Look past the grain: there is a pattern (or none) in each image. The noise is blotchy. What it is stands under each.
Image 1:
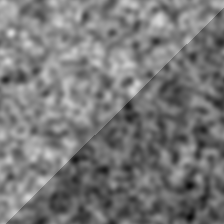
a sharp edge
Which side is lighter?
top left
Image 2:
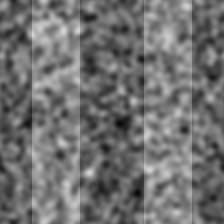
vertical stripes
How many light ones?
2
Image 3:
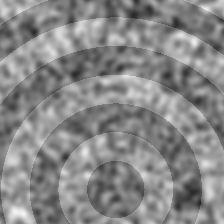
rings round one point
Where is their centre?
bottom middle
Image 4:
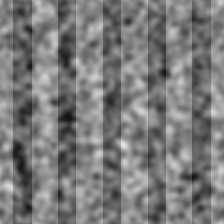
vertical stripes
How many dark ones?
5
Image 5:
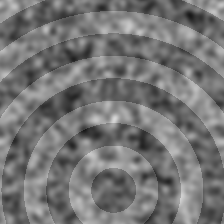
rings round one point
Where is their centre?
bottom middle
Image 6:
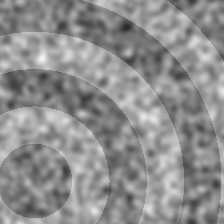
rings round one point
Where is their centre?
bottom left
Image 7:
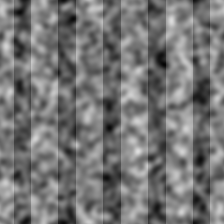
vertical stripes
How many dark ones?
5
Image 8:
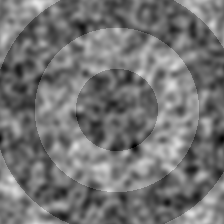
rings round one point
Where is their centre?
centre
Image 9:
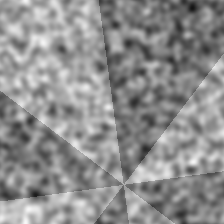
spokes from one point
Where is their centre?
bottom middle
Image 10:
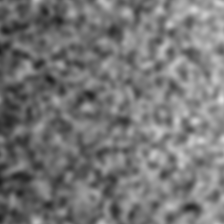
a smooth slope
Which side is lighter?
right
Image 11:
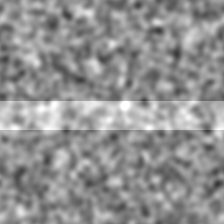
one horizontal stripe
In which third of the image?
middle
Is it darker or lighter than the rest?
lighter
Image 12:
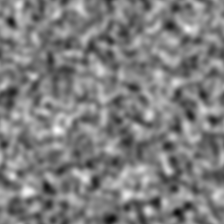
only noise
